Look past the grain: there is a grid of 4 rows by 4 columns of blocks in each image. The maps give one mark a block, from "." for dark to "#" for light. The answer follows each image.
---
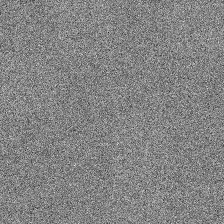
. # . #
# . . .
. . # .
. . # .
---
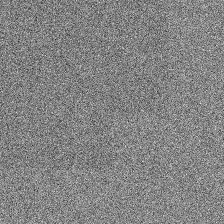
. . . #
. . . #
. . # #
# # # #
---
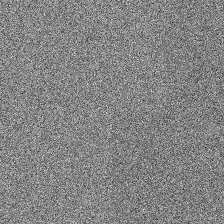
# # # .
# # # .
# # . .
# # . .
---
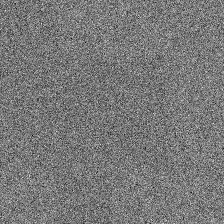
. # # #
. . . #
. . . #
# . # #
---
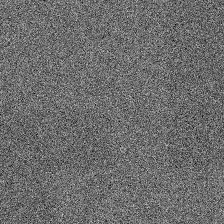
# # # .
# # # .
. . # .
. # # #
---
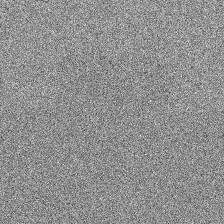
# # # #
# . . #
. . . .
. . . .
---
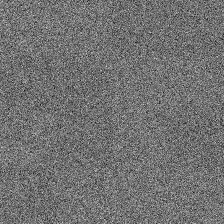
# # . .
. . # #
# . # .
. # # #
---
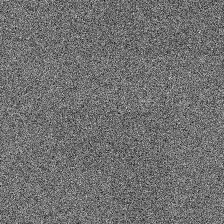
# . . .
# # # #
# . . #
# # . #
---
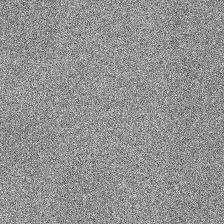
. # # .
# # # .
. # # .
# . # .
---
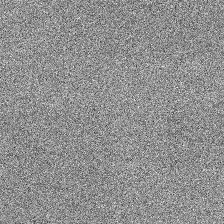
# . . .
# # # #
. . # .
. . # #
